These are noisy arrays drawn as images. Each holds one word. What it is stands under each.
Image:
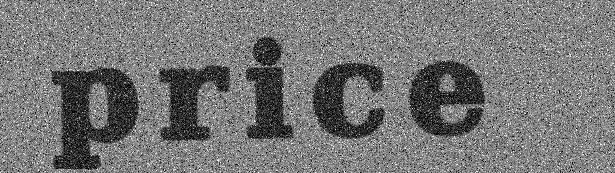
price
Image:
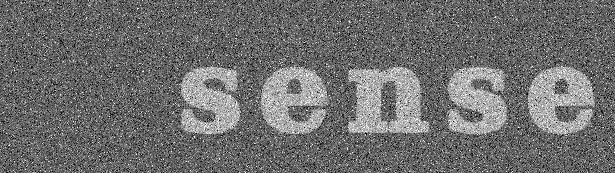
sense
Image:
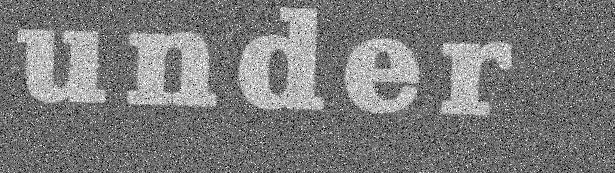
under
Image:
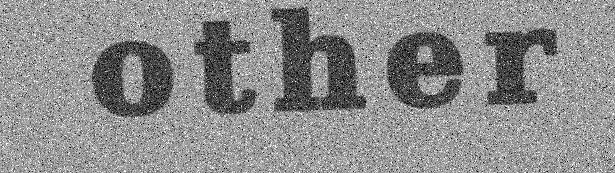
other
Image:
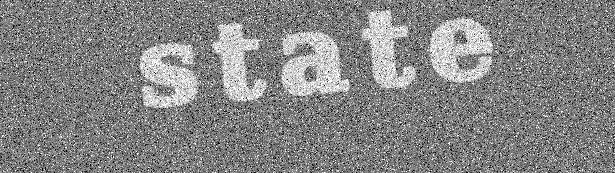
state
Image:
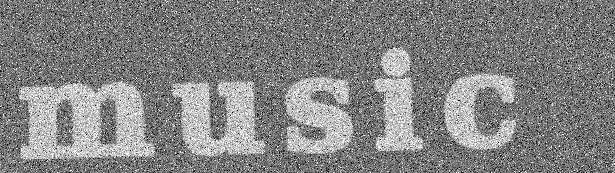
music
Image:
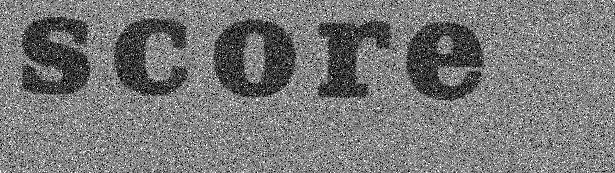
score
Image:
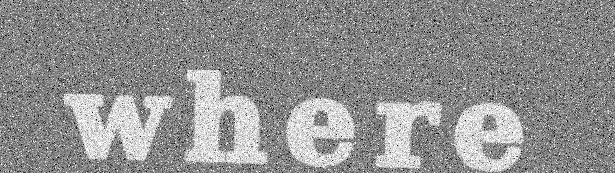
where
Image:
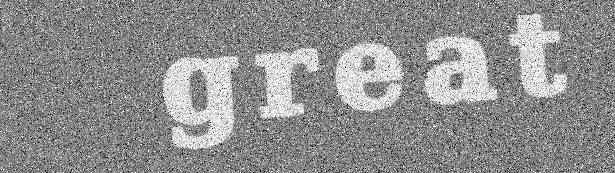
great
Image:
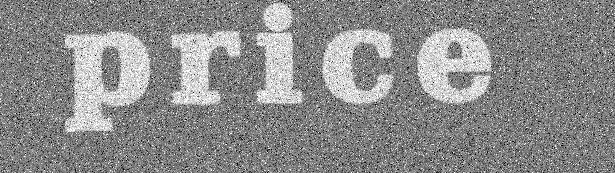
price
